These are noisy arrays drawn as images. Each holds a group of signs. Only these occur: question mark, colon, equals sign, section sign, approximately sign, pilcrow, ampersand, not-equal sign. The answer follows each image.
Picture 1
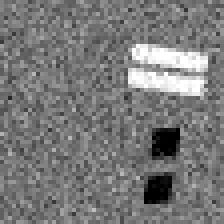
top right: light equals sign; bottom right: dark colon
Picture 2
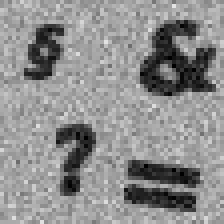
top left: dark section sign; top right: dark ampersand; bottom left: dark question mark; bottom right: dark equals sign
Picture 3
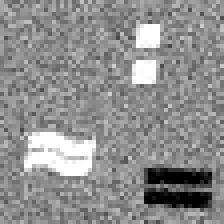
top right: light colon; bottom left: light approximately sign; bottom right: dark equals sign
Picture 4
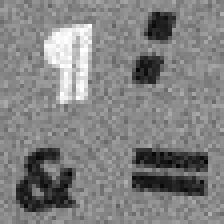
top left: light pilcrow; top right: dark colon; bottom left: dark ampersand; bottom right: dark equals sign
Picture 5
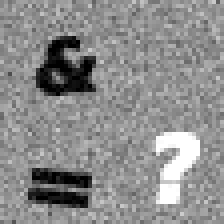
top left: dark ampersand; bottom left: dark equals sign; bottom right: light question mark
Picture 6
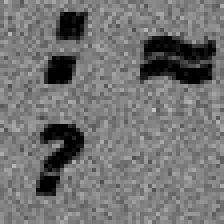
top left: dark colon; top right: dark approximately sign; bottom left: dark question mark
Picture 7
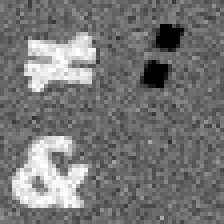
top left: light not-equal sign; top right: dark colon; bottom left: light ampersand
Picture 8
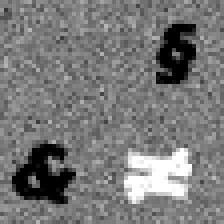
top right: dark section sign; bottom left: dark ampersand; bottom right: light not-equal sign
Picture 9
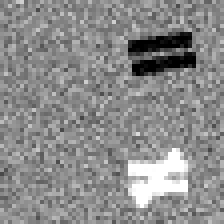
top right: dark equals sign; bottom right: light not-equal sign
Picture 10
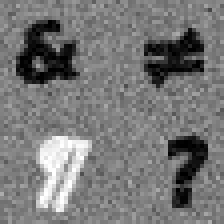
top left: dark ampersand; top right: dark not-equal sign; bottom left: light pilcrow; bottom right: dark question mark
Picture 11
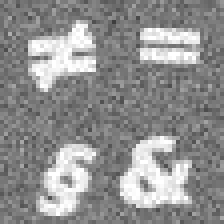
top left: light not-equal sign; top right: light equals sign; bottom left: light section sign; bottom right: light ampersand
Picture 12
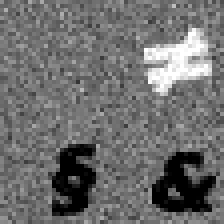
top right: light not-equal sign; bottom left: dark section sign; bottom right: dark ampersand
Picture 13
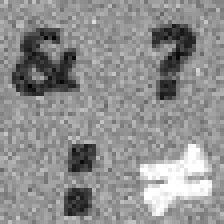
top left: dark ampersand; top right: dark question mark; bottom left: dark colon; bottom right: light not-equal sign
